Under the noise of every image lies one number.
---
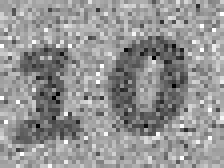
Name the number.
10
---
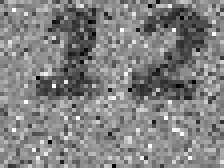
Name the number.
12
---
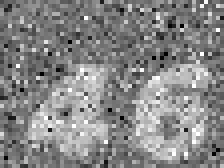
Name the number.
46
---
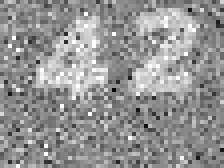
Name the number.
42
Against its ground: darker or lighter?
lighter
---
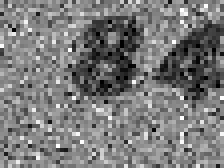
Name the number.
84
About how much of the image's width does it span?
two thirds
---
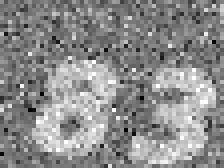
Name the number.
83
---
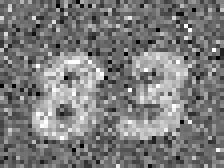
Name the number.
83
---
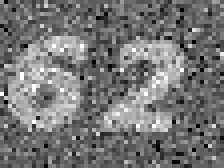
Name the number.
62
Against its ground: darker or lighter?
lighter
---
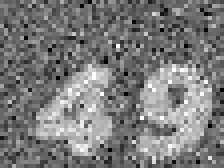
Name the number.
49
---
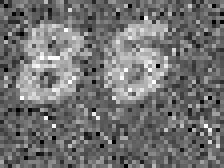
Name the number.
86
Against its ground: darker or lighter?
lighter
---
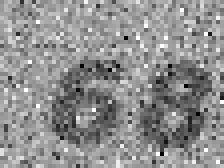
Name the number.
68
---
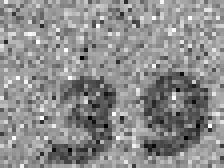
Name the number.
39
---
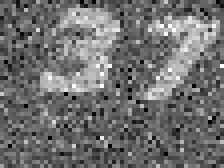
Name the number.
37
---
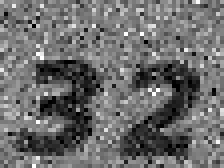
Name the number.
32
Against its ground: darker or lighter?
darker
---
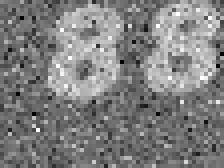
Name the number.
88
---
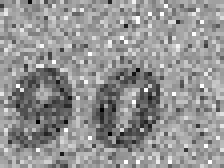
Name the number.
90
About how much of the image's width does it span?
two thirds
